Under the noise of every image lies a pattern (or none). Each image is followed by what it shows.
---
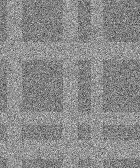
bands of rows crossing bands of columns
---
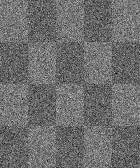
a checkerboard
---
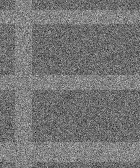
bands of rows crossing bands of columns
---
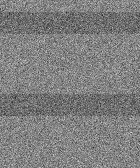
bands of rows
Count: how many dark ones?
2
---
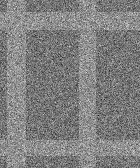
bands of rows crossing bands of columns
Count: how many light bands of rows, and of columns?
2 and 2
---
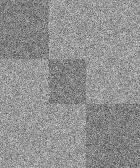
blocks along the diagonal
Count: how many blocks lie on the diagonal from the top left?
3
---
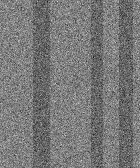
bands of columns
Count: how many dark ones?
3
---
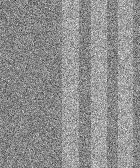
bands of columns
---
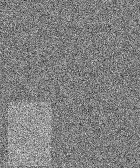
one block
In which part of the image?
bottom left
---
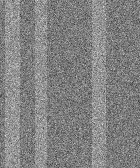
bands of columns
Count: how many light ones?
3
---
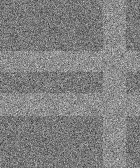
bands of rows crossing bands of columns
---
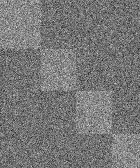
blocks along the diagonal
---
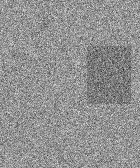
one block
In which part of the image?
middle right
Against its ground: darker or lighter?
darker
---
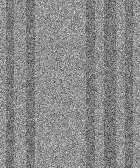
bands of columns
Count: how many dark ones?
5
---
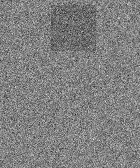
one block
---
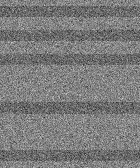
bands of rows
